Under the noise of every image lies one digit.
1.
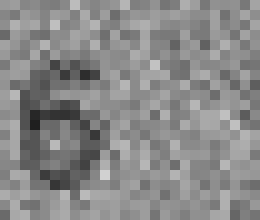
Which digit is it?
6
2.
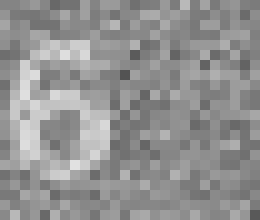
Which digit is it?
6
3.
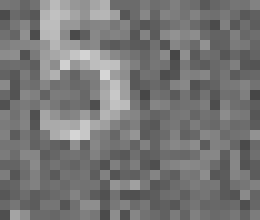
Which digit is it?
5
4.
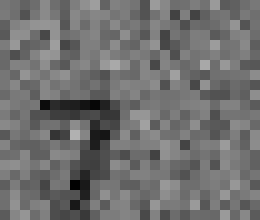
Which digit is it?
7
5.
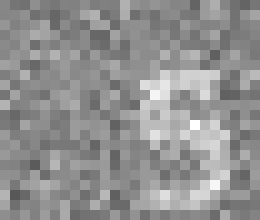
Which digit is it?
5
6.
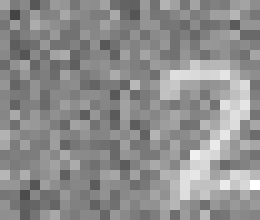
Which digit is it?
2
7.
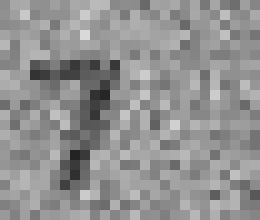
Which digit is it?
7
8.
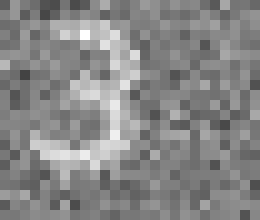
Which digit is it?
3
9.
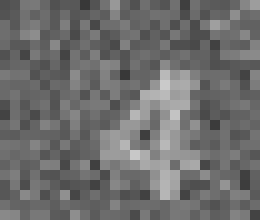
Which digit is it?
4
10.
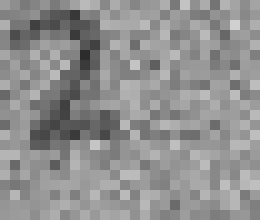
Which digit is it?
2
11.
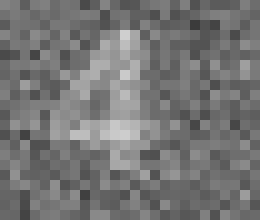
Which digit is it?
4
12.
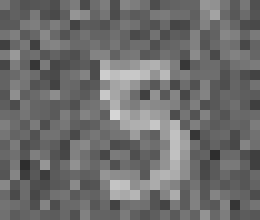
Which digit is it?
5
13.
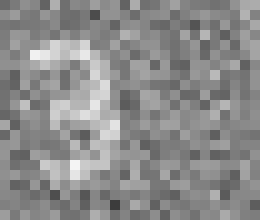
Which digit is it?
3
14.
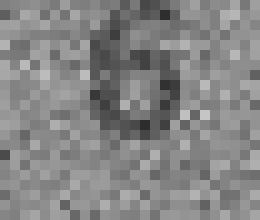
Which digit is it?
6
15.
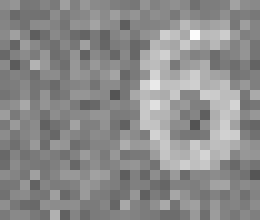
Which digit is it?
6
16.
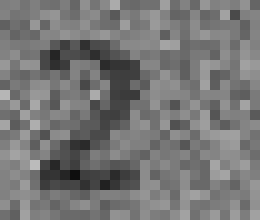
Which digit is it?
2
